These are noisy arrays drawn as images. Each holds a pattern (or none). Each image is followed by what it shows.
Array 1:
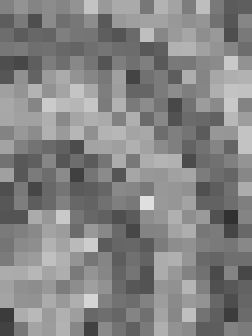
rings round one point
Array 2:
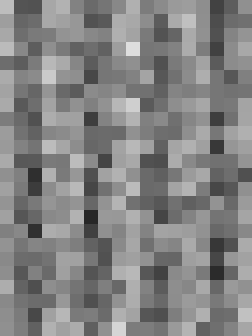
vertical stripes
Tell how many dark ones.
4
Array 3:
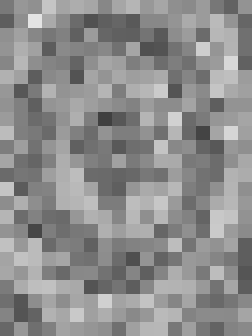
rings round one point
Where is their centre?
centre
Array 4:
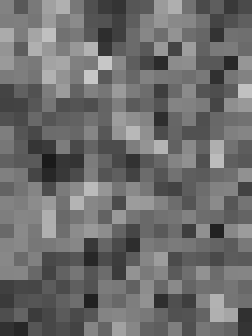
spokes from one point
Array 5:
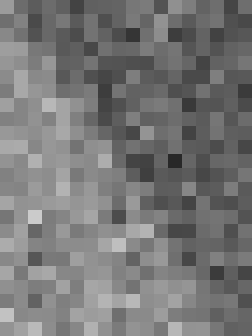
a sharp edge
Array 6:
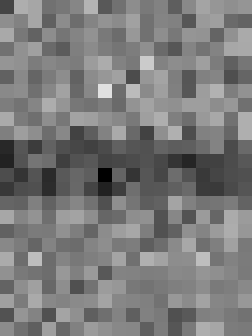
one horizontal stripe
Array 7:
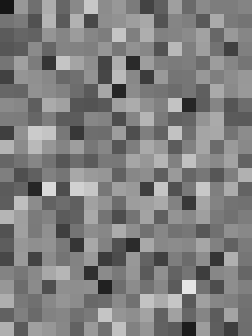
only noise
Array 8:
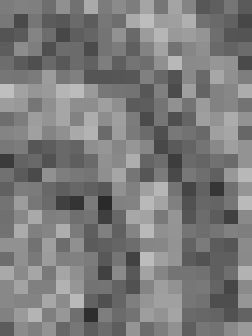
rings round one point
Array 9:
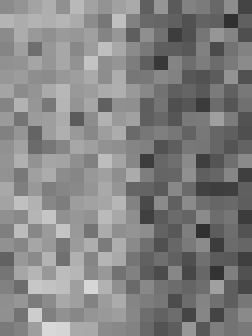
a sharp edge
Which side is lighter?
left
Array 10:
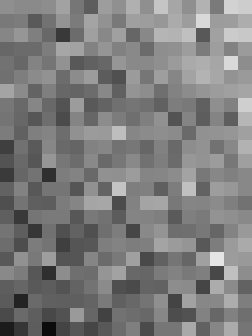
a smooth slope
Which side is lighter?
top right
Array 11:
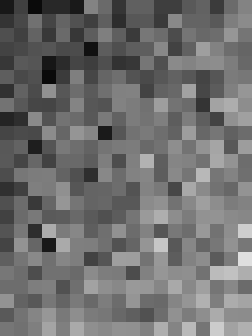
a smooth slope
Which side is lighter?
bottom right
